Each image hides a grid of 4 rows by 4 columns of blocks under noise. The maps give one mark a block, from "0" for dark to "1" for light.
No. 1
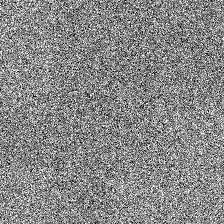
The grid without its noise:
1 0 0 0
1 0 0 0
0 0 0 1
1 0 1 1
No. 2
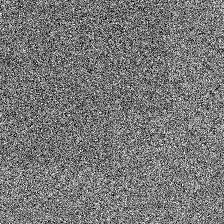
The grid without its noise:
0 0 0 1
0 0 0 1
0 0 1 1
1 1 1 1
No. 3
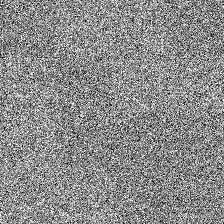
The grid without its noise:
0 1 1 0
1 0 1 1
1 0 0 0
1 1 0 0
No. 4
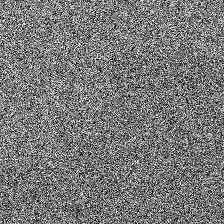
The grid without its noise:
1 1 1 1
1 1 0 0
1 0 0 0
0 0 0 0
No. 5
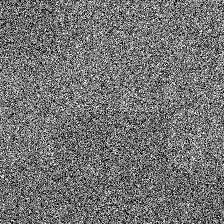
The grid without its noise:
0 1 1 1
1 1 1 1
1 0 0 1
0 0 0 0
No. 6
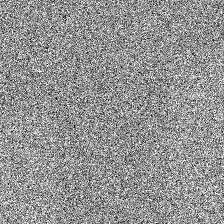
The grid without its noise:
0 0 0 0
0 0 0 1
1 0 0 1
1 0 0 1
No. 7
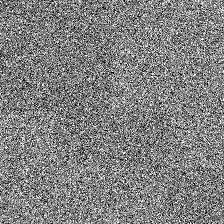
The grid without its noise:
0 0 1 1
0 0 1 1
1 0 0 1
1 1 1 0
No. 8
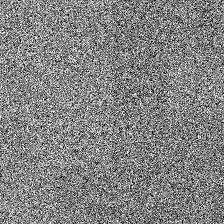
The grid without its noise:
1 1 0 0
1 1 0 1
1 1 0 0
1 0 0 0
